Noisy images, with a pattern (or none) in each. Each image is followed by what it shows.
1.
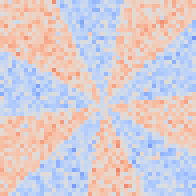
spokes from one point
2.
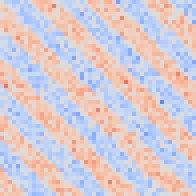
diagonal stripes
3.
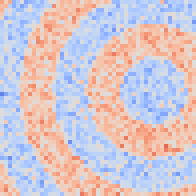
rings round one point
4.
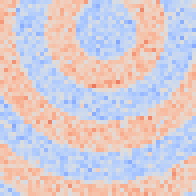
rings round one point
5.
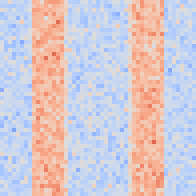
vertical stripes
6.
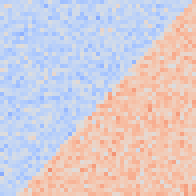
a sharp edge
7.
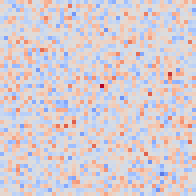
only noise
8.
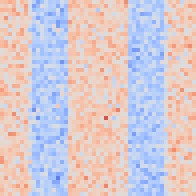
vertical stripes
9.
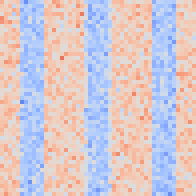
vertical stripes
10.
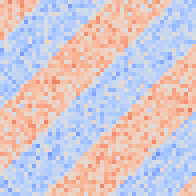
diagonal stripes
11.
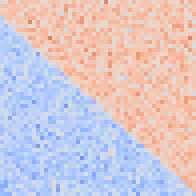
a sharp edge
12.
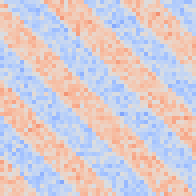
diagonal stripes
